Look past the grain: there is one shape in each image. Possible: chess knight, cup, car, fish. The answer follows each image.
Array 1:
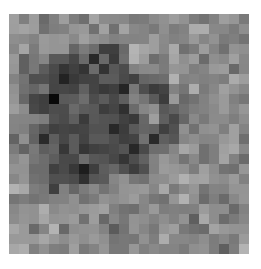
dark cup
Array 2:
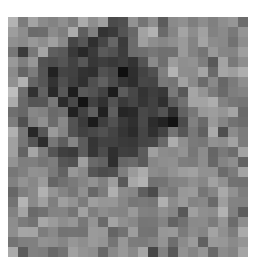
dark cup
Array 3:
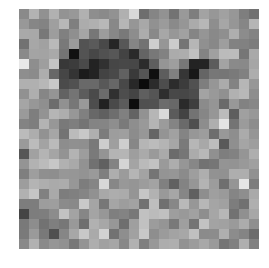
dark fish
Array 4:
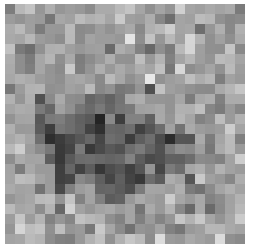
dark chess knight
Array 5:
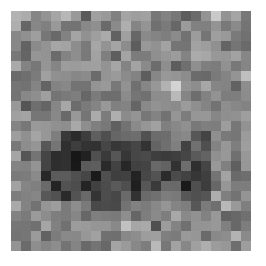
dark fish
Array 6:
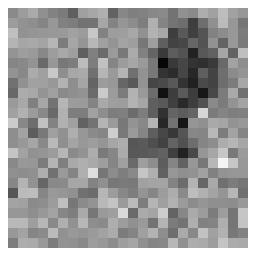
dark fish
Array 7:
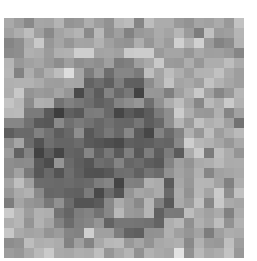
dark cup
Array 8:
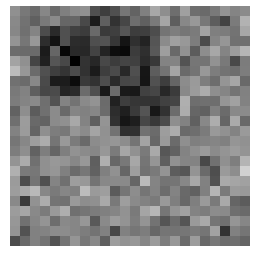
dark car
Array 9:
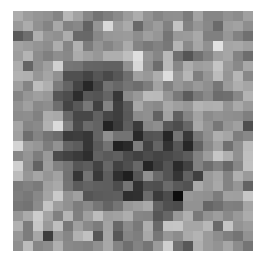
dark car
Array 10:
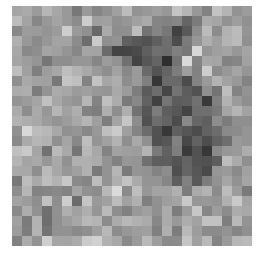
dark fish
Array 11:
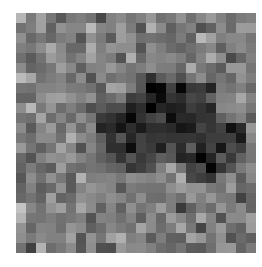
dark car
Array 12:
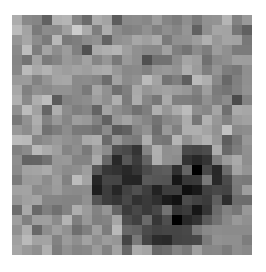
dark car
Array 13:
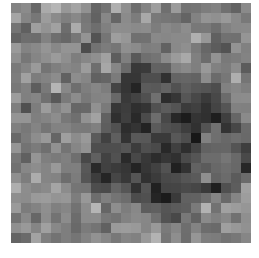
dark cup
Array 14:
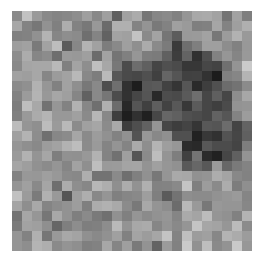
dark car
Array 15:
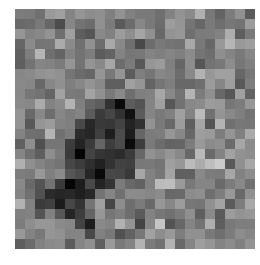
dark fish
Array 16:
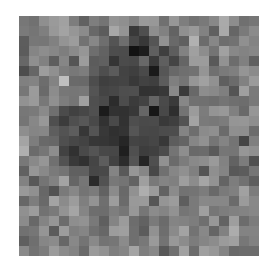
dark car
